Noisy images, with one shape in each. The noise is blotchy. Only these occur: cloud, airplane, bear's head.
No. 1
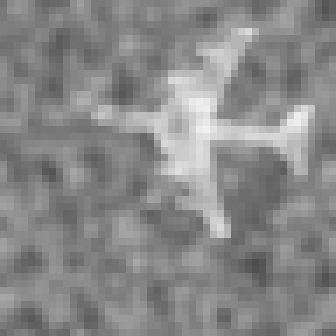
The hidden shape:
airplane
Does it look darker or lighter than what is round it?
lighter
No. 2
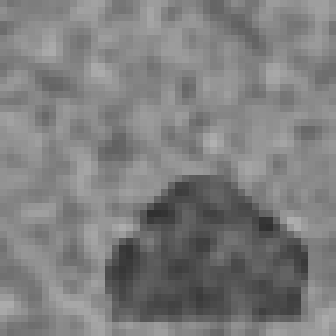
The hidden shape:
cloud
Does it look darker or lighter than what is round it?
darker
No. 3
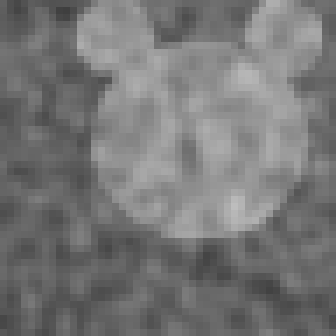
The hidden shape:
bear's head
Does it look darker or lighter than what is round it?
lighter
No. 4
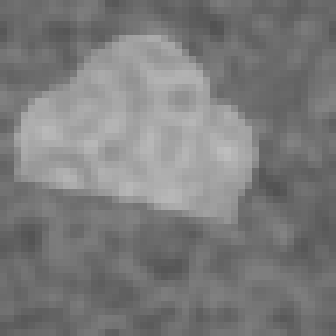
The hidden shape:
cloud
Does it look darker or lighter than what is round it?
lighter
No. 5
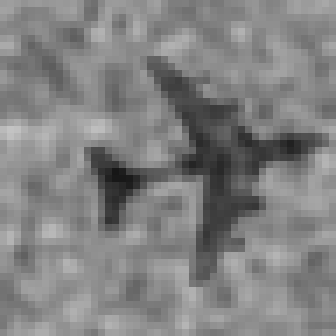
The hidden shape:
airplane
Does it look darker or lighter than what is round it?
darker
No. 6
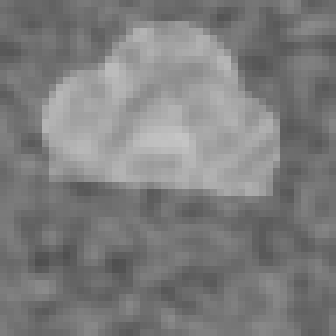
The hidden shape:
cloud
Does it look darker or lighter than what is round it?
lighter
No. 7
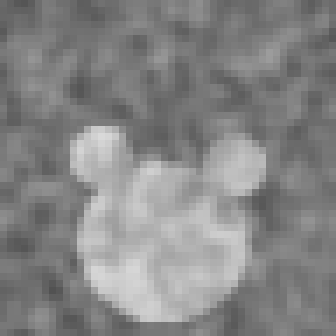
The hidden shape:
bear's head
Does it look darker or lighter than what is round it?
lighter
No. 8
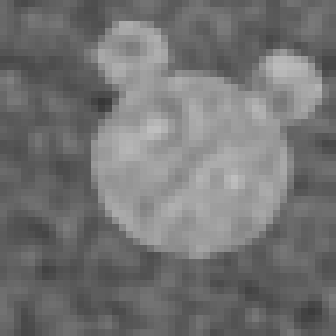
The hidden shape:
bear's head
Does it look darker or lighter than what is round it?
lighter
